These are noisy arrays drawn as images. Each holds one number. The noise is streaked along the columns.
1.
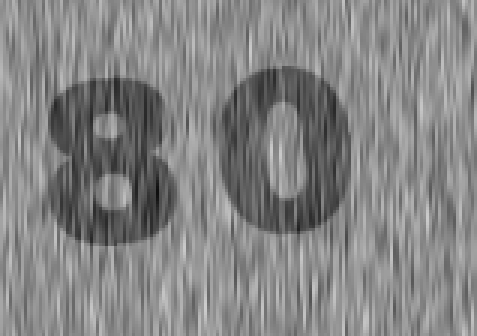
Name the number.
80
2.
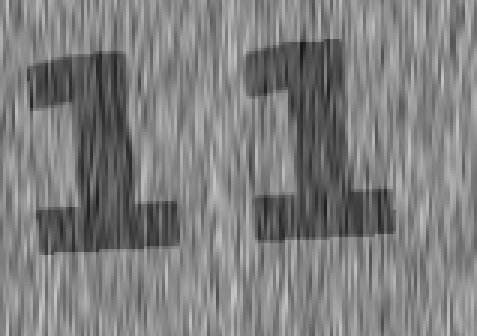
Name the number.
11
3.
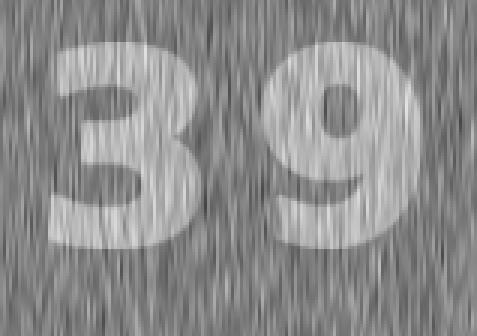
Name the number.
39
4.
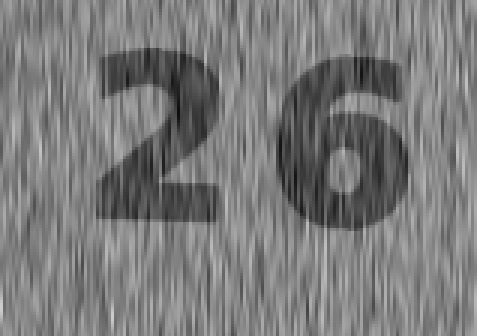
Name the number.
26
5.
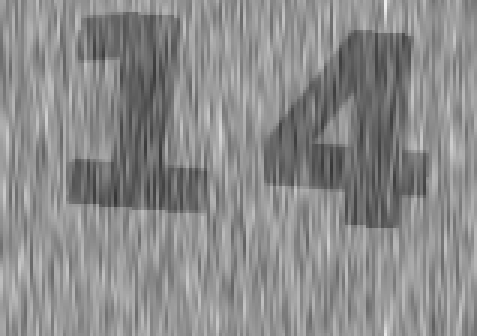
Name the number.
14
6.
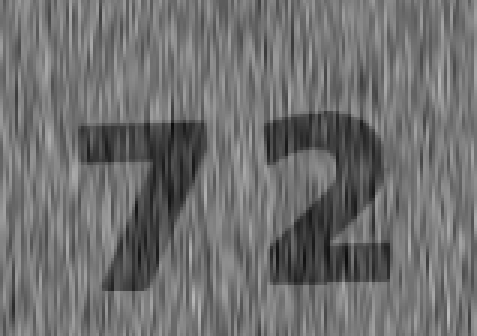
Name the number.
72
